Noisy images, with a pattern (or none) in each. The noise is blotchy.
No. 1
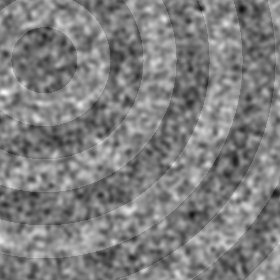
rings round one point
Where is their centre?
top left
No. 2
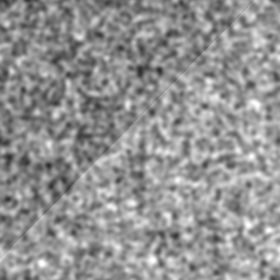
a sharp edge
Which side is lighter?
bottom right
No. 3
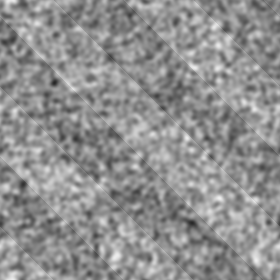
diagonal stripes
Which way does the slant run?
top left to bottom right
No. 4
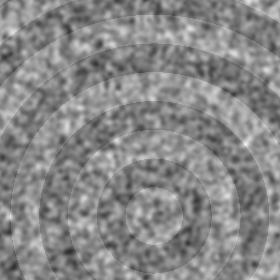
rings round one point
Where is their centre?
bottom middle
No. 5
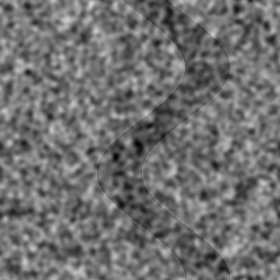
a wavy band
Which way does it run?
top to bottom
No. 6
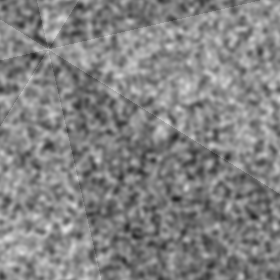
spokes from one point
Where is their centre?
top left
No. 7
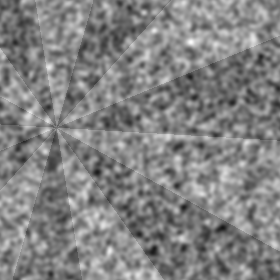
spokes from one point
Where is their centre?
middle left
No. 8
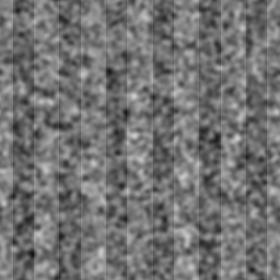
vertical stripes
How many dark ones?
6
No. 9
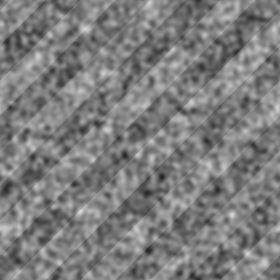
diagonal stripes
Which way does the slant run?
bottom left to top right
